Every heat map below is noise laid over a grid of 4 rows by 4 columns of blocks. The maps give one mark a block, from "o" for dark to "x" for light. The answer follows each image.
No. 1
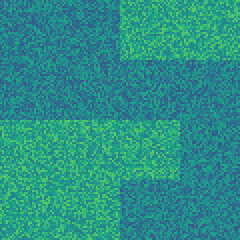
ooxx
oooo
xxxo
xxoo
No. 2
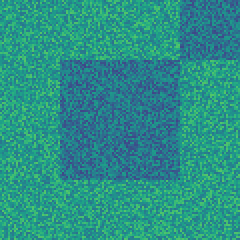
xxxo
xoox
xoox
xxxx
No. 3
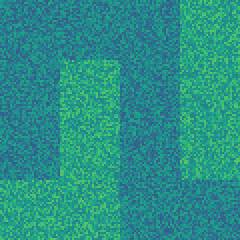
ooox
oxox
oxox
xxoo
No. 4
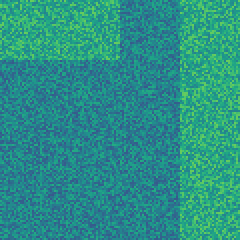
xxox
ooox
ooox
ooox
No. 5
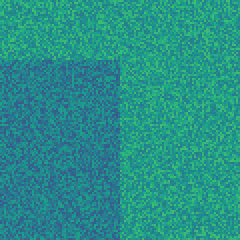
xxxx
ooxx
ooxx
ooxx
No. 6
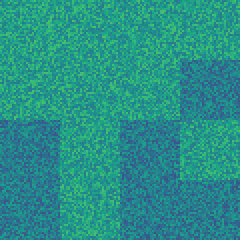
xxxx
xxxo
oxox
oxoo
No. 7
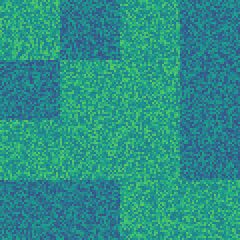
xoxo
oxxo
xxxo
ooxx
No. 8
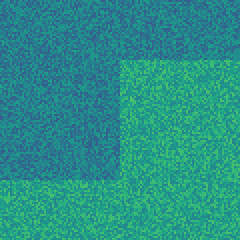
oooo
ooxx
ooxx
xxxx
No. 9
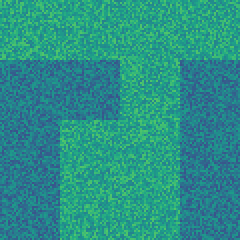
xxxx
ooxo
oxxo
oxxo
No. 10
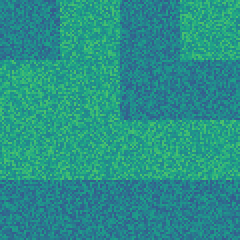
oxox
xxoo
xxxx
oooo
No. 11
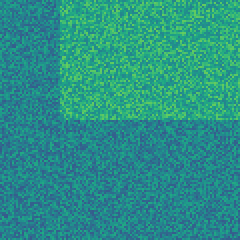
oxxx
oxxx
oooo
oooo
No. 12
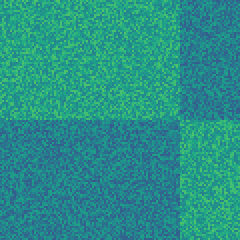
xxxo
xxxo
ooox
ooox
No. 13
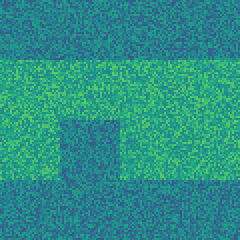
oooo
xxxx
xoxx
oooo
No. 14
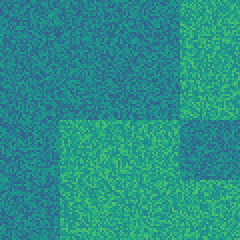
ooox
ooox
oxxo
oxxx
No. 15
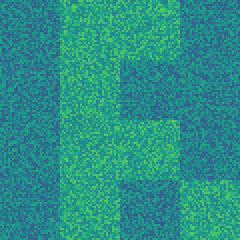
oxxo
oxoo
oxxo
oxox
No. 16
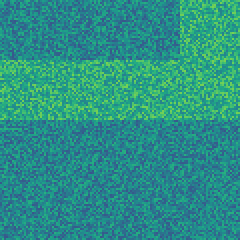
ooox
xxxx
oooo
oooo
